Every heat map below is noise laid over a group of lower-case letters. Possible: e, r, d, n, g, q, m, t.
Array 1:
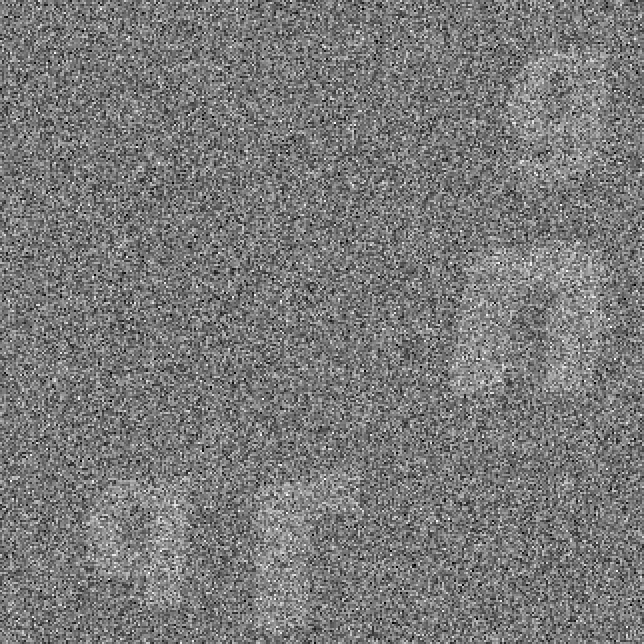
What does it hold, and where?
top right: g; middle right: n; bottom left: q; bottom middle: r
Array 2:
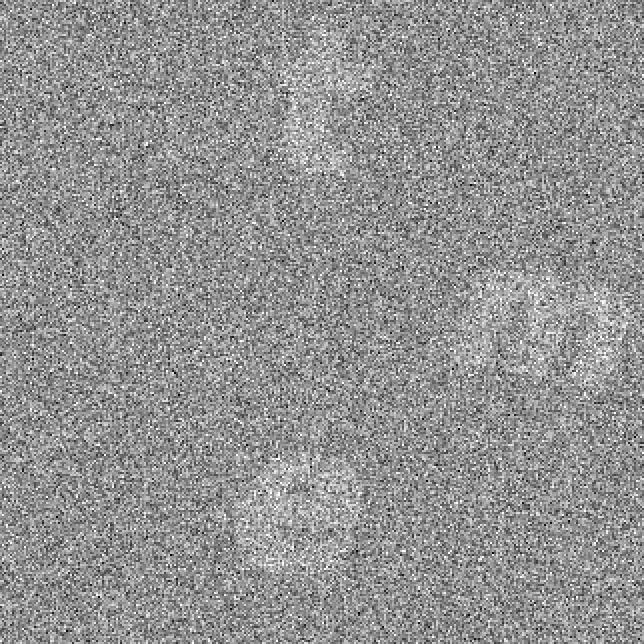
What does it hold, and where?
top middle: t; middle right: m; bottom middle: e
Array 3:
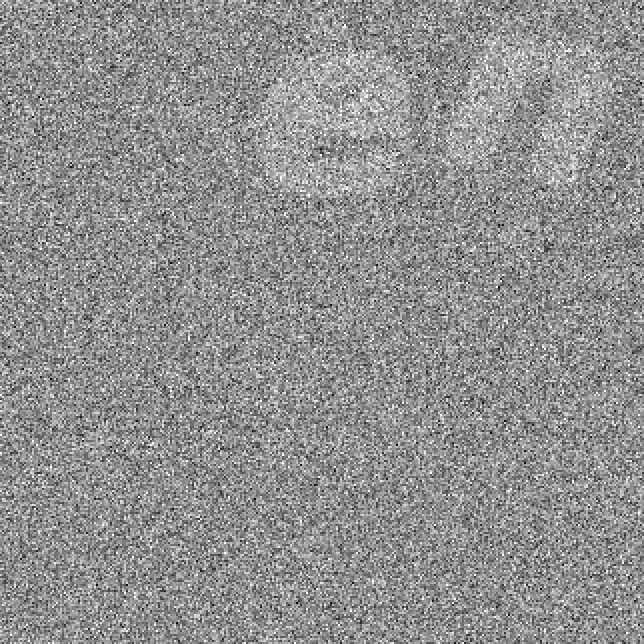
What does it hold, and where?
top middle: e; top right: n
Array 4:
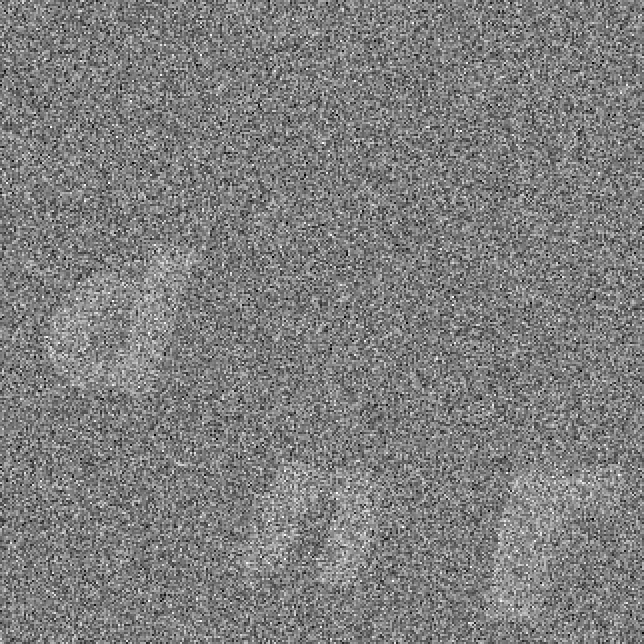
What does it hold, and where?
middle left: d; bottom middle: n; bottom right: r
